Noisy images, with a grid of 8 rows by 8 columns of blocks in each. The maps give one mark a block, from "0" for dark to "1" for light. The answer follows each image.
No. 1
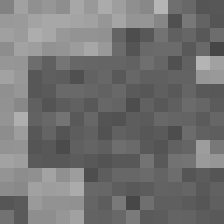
1 1 1 1 1 1 0 0
1 1 1 1 0 0 0 0
1 0 0 0 0 0 0 1
1 0 0 0 0 0 0 0
1 0 0 0 0 0 0 0
1 0 0 0 0 0 0 1
1 1 1 0 0 0 0 0
0 1 1 0 0 0 0 0
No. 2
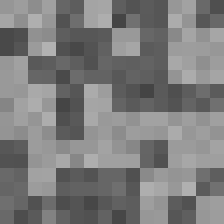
1 1 0 1 0 0 1 0
0 1 0 0 1 0 1 1
1 0 0 0 0 0 1 1
1 1 0 1 0 0 0 0
1 1 0 1 1 1 1 1
0 1 1 1 1 0 1 1
0 1 0 0 0 1 1 0
0 0 0 0 0 1 0 1
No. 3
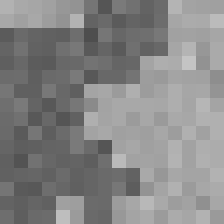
1 1 1 0 0 0 1 1
0 0 0 0 0 0 1 1
0 0 0 0 0 1 1 1
0 0 0 1 1 1 1 1
0 0 0 1 1 1 1 1
0 0 0 0 1 1 1 1
0 0 0 0 0 1 1 1
0 0 1 0 1 1 1 1
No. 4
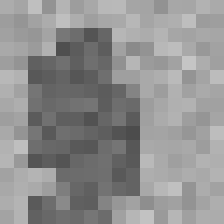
1 1 1 1 1 1 1 1
1 1 0 0 1 1 1 1
1 0 0 0 1 1 1 1
1 0 0 0 0 1 1 1
1 0 0 0 0 1 1 1
1 0 0 0 0 1 1 1
1 1 0 0 0 1 1 1
1 0 0 0 1 1 1 1
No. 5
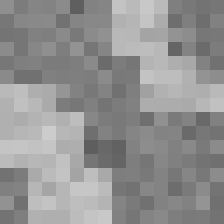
0 0 0 0 1 1 0 0
0 0 0 0 1 1 0 0
0 0 0 0 0 1 1 0
1 1 0 0 0 1 1 1
1 1 1 0 0 0 0 0
1 1 1 0 0 0 0 0
0 1 1 1 0 0 0 0
0 1 1 1 0 0 0 0
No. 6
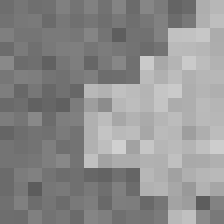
0 0 0 0 0 0 0 1
0 0 0 0 0 0 1 1
0 0 0 0 0 1 1 1
0 0 0 1 1 1 1 1
0 0 0 1 1 1 1 1
0 0 0 1 1 1 1 1
0 0 0 0 0 1 1 1
0 0 0 0 0 0 1 0
